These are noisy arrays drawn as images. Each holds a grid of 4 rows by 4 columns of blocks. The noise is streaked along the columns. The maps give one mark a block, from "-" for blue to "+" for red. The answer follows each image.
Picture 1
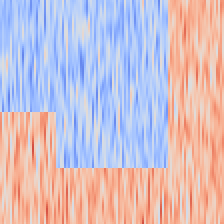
---+
---+
+--+
++++
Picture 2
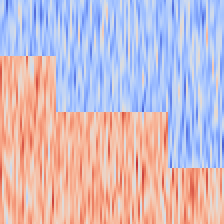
----
+---
+++-
++++
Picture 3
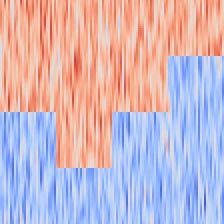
++++
+++-
-+--
----
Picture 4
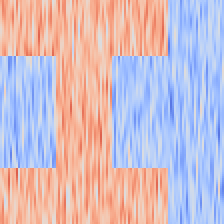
+++-
-+--
-+--
+++-
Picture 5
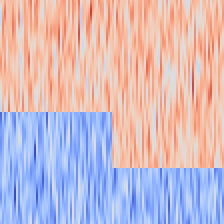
++++
++++
--++
----
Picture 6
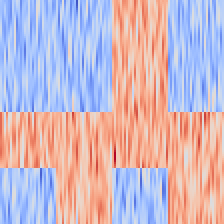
--+-
--+-
++++
-+-+
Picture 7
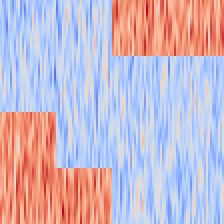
--++
----
+---
++--
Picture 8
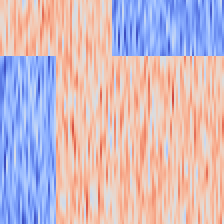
++--
-+++
-+++
-+++
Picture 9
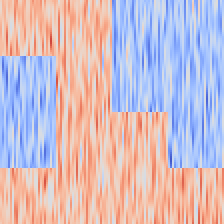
++--
-+--
-++-
++++
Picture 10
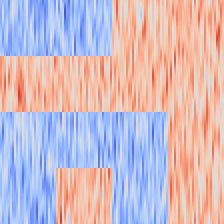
--++
++++
---+
-+-+
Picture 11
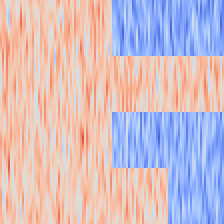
++--
++++
++--
+++-
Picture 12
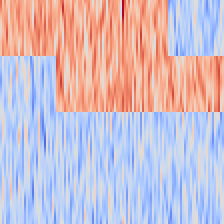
+++-
-+++
----
----
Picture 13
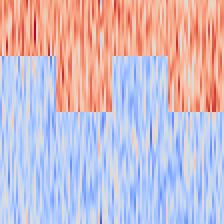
++++
-+-+
----
----
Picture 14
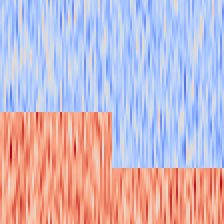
----
----
++--
++++
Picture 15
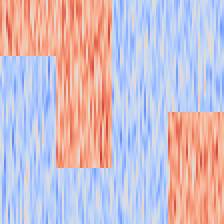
++--
-+--
-+-+
---+
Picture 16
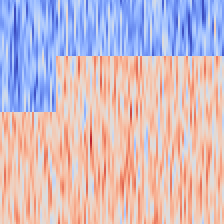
----
-+++
++++
++++
